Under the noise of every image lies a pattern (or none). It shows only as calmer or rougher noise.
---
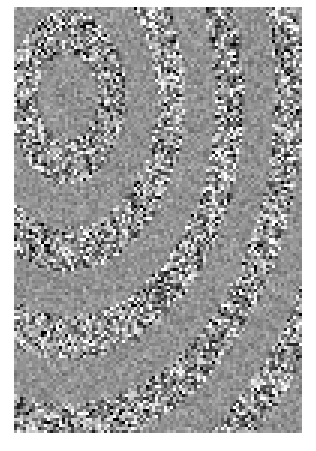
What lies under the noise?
rings round one point
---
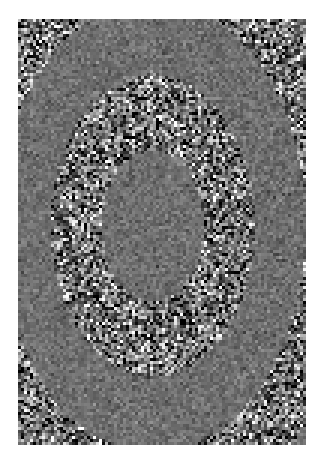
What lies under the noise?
rings round one point
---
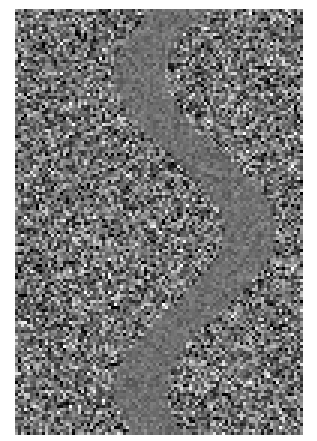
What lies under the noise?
a wavy band
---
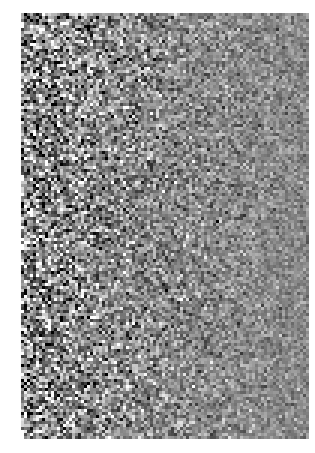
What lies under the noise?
a smooth slope
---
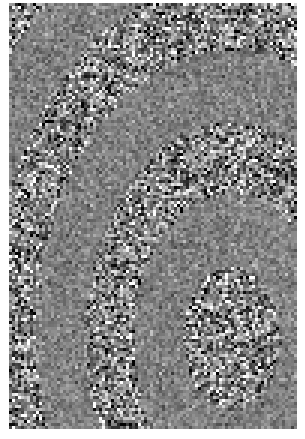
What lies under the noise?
rings round one point
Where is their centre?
bottom right
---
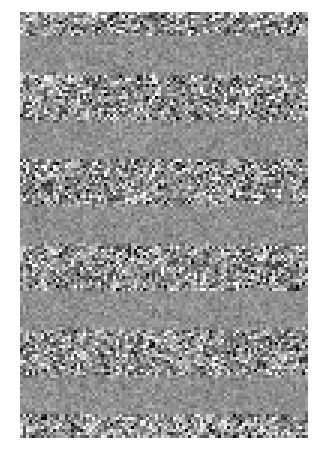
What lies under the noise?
horizontal stripes
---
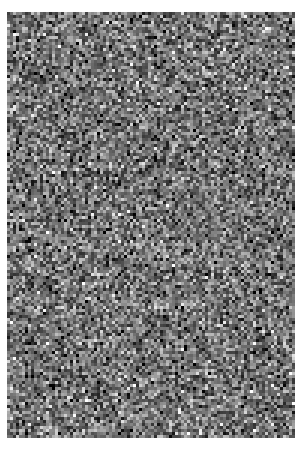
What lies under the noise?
only noise
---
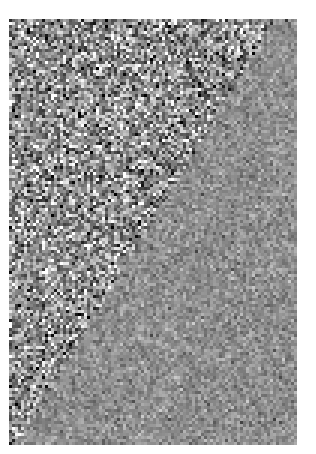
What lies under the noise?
a sharp edge
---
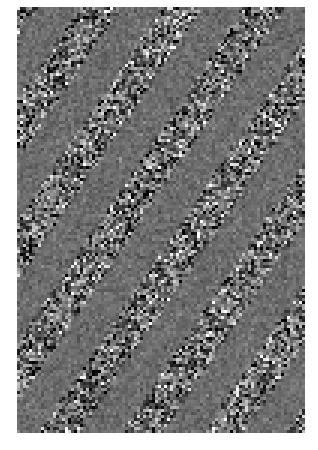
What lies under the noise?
diagonal stripes
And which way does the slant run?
bottom left to top right
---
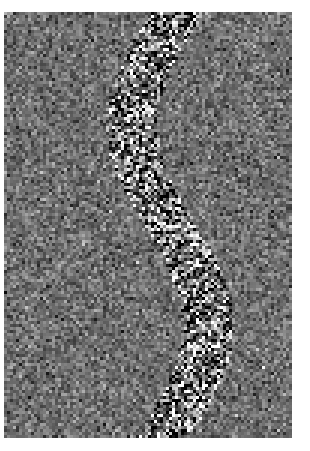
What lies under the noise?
a wavy band
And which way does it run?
top to bottom
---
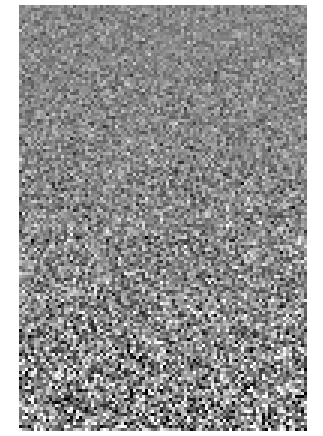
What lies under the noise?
a smooth slope
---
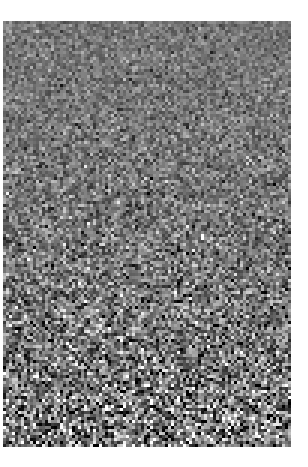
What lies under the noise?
a smooth slope
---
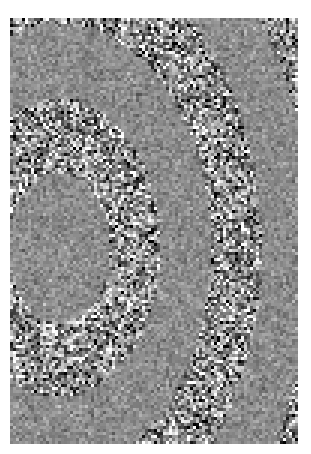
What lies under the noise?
rings round one point
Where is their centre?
middle left
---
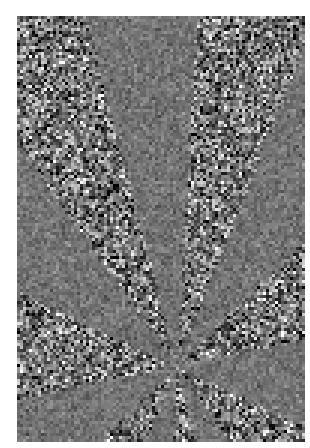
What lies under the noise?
spokes from one point
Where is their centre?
bottom middle
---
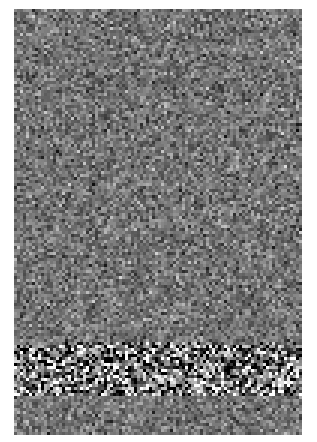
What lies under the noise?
one horizontal stripe
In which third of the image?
bottom
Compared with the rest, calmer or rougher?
rougher
